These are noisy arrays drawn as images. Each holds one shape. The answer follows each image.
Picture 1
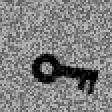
key
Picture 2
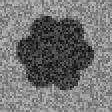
flower
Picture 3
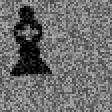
chess bishop
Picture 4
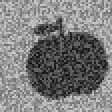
apple
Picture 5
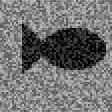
fish
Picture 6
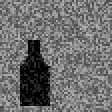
bottle
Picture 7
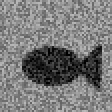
fish
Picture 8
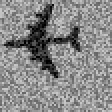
airplane
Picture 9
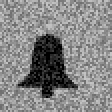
bell
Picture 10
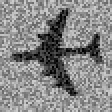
airplane
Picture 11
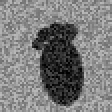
footprint
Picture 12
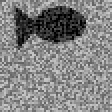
fish
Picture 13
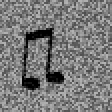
pair of musical notes
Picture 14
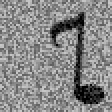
musical note
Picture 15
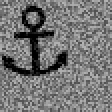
anchor
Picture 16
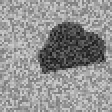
cloud
